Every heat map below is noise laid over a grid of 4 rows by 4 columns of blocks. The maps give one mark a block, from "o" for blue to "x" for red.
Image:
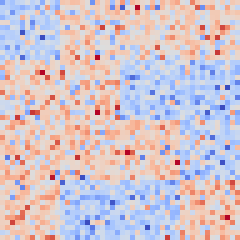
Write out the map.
o x x x
x x o o
x x x o
x o o x
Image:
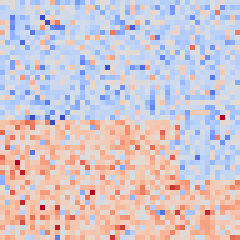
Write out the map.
o o o o
o o o o
x x x o
x x x x
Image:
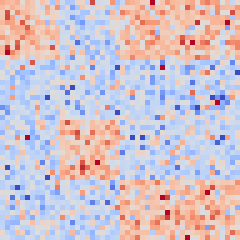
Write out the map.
x o x x
o o o o
o x o o
o o x x
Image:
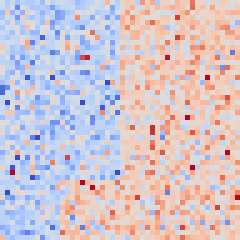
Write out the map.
o o x x
o o x x
o o x x
o x x x
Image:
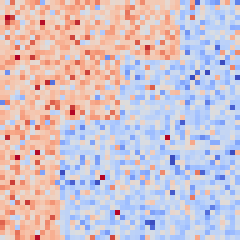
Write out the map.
x x x o
x x o o
x o o o
x o o o
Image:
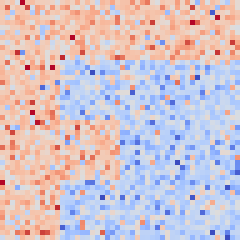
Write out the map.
x x x x
x o o o
x x o o
x o o o
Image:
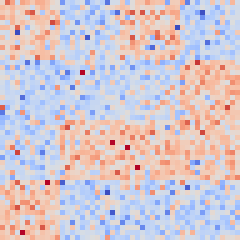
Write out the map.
x o x o
o o o x
o x x x
x o o o
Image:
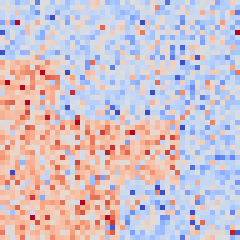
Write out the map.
o o o o
x o o o
x x x o
x x o o
